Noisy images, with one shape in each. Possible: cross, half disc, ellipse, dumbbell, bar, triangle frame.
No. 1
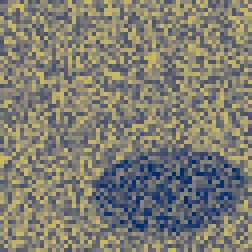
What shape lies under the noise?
ellipse
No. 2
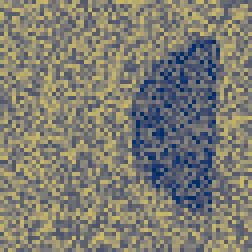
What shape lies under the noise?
half disc
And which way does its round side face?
left
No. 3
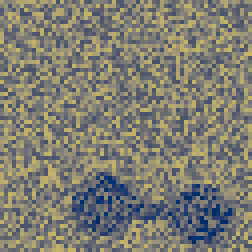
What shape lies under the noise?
dumbbell
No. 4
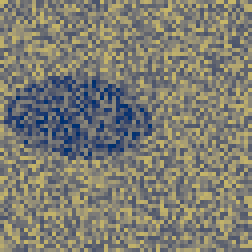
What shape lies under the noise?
ellipse
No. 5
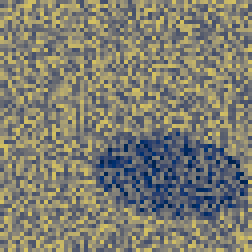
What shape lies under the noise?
ellipse
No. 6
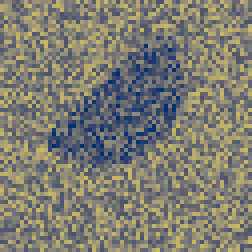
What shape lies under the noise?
half disc
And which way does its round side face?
down and right
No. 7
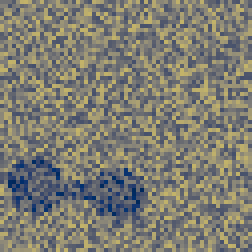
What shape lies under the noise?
dumbbell
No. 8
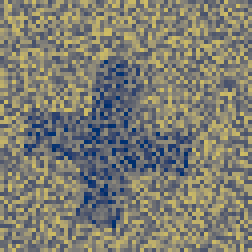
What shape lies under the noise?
cross
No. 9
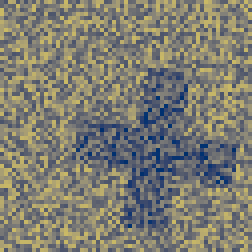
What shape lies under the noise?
cross
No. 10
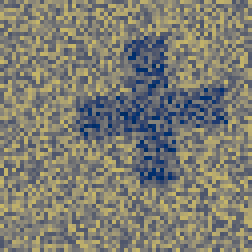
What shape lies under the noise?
cross
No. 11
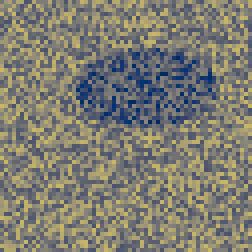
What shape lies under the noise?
ellipse
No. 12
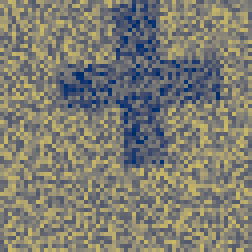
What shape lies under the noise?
cross
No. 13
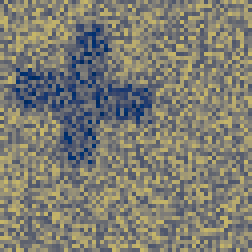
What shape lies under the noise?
cross
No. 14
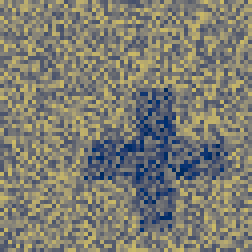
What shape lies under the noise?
cross
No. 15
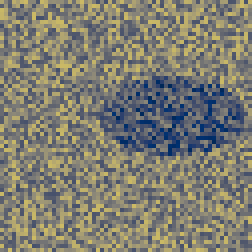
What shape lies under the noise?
ellipse
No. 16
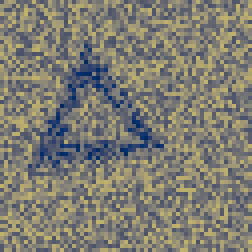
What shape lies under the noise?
triangle frame
